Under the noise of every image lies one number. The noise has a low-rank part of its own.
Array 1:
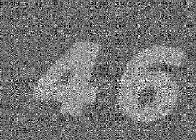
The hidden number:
46
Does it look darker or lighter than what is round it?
lighter
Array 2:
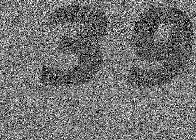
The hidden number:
39
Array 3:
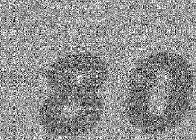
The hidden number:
80
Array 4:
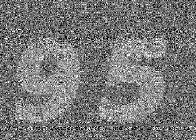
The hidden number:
95
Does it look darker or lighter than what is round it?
lighter
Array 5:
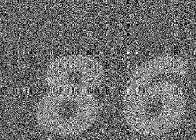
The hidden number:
86
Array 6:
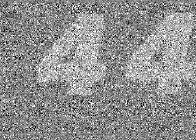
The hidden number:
44
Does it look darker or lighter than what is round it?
lighter
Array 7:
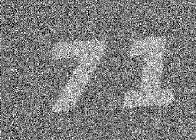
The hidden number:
71
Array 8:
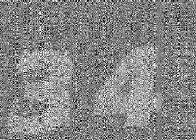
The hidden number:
34
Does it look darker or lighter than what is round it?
lighter
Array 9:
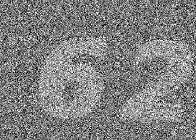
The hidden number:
62
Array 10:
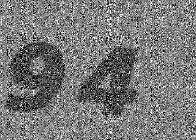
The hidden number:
94
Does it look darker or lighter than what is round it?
darker
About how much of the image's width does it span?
two thirds
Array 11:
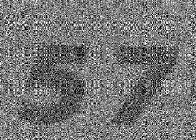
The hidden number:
57
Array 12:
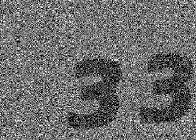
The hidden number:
33
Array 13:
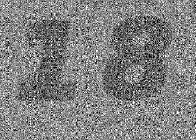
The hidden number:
18
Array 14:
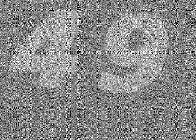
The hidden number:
49
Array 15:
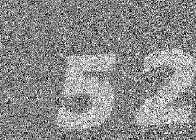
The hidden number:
52
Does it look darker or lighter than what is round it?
lighter
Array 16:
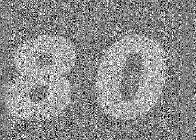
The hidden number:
80
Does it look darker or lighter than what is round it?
lighter
